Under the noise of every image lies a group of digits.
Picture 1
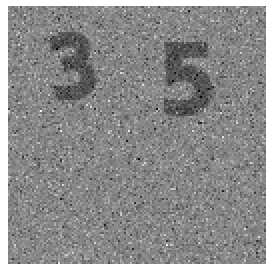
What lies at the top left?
3
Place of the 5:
top right
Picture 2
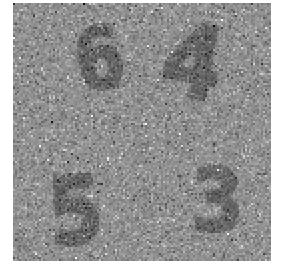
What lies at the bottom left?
5
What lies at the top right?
4
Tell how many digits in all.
4
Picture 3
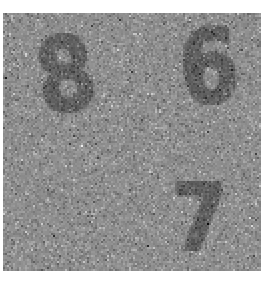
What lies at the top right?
6
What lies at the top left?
8
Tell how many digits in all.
3
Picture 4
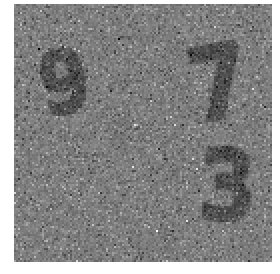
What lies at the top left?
9
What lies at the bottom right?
3
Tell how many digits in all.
3
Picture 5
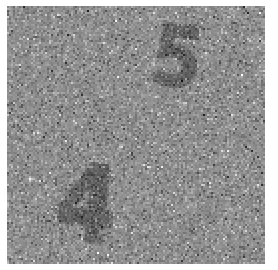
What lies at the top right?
5
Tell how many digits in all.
2
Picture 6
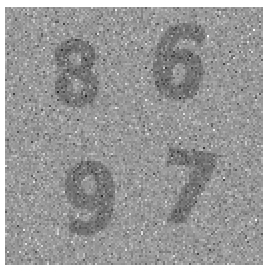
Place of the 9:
bottom left
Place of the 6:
top right
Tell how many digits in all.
4
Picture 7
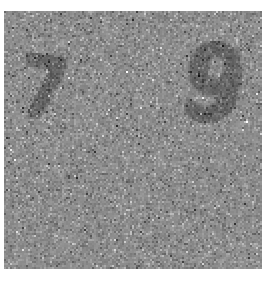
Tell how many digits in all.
2
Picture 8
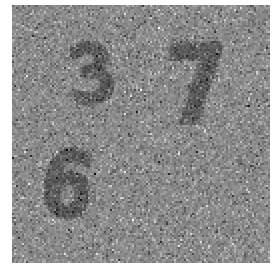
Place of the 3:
top left
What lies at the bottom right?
nothing
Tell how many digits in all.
3
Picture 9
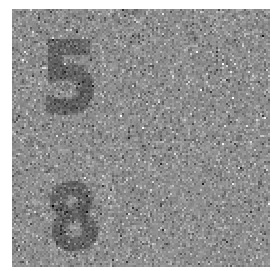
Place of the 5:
top left
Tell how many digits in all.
2
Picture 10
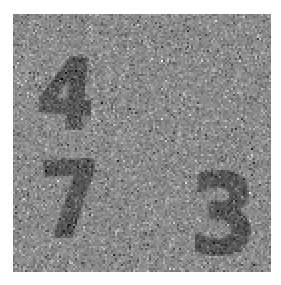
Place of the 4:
top left
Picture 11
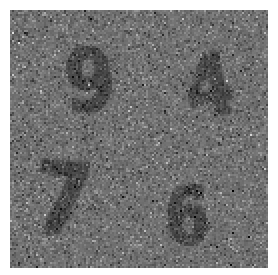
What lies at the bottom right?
6
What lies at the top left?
9
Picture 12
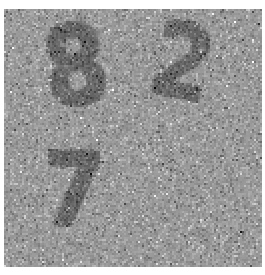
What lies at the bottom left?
7
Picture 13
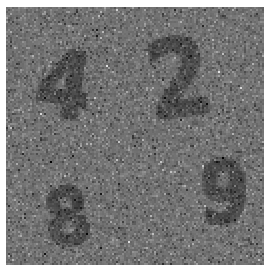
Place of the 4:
top left
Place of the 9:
bottom right
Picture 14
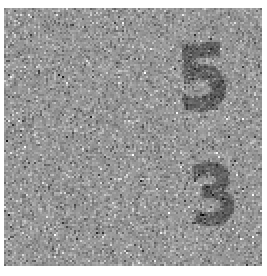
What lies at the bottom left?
nothing
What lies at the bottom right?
3
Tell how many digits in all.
2
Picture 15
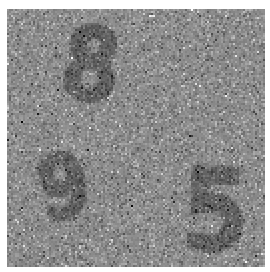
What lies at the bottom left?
9
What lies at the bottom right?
5
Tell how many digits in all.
3
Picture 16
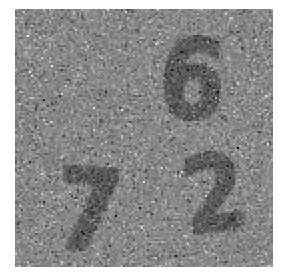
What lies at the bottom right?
2
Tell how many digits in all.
3
